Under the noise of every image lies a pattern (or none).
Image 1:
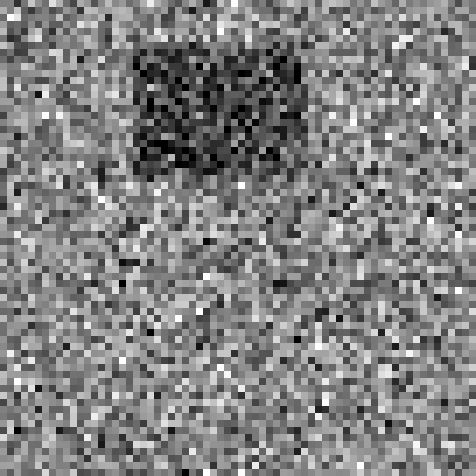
one block
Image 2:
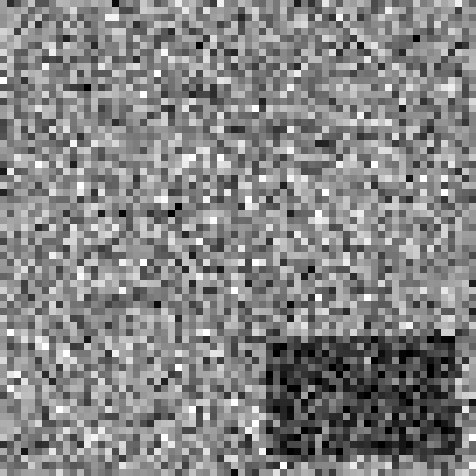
one block
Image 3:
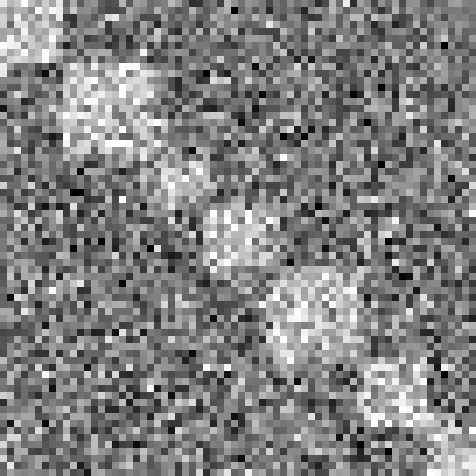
blocks along the diagonal
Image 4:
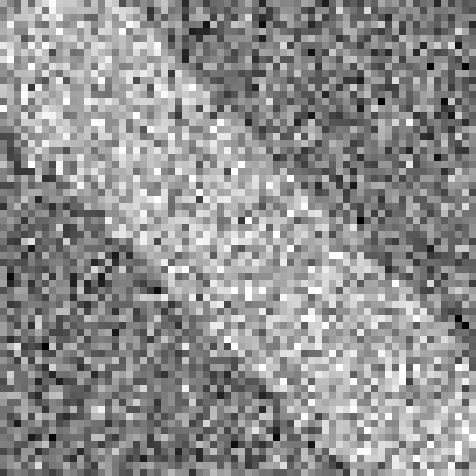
a diagonal band
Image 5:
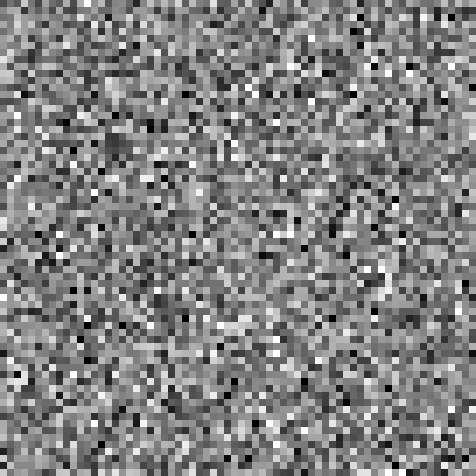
only noise
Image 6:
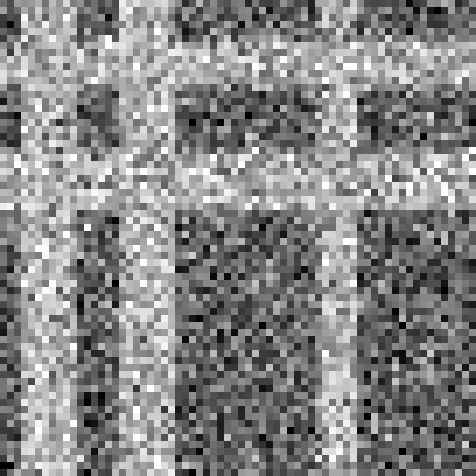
bands of rows crossing bands of columns
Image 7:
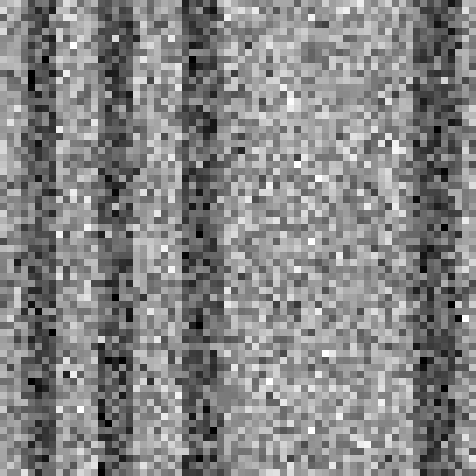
bands of columns
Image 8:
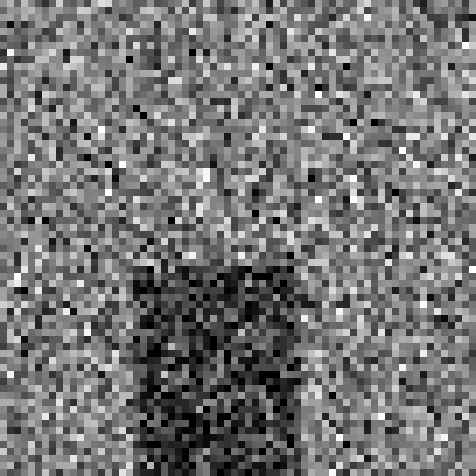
one block
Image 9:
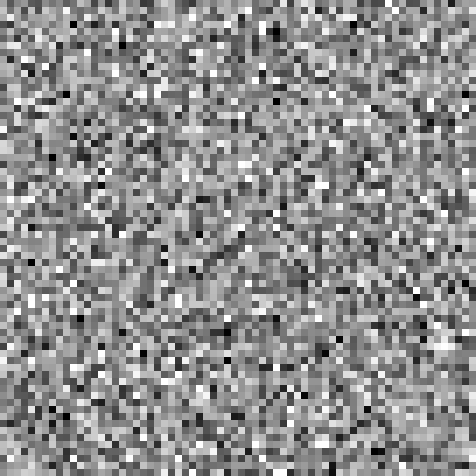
only noise
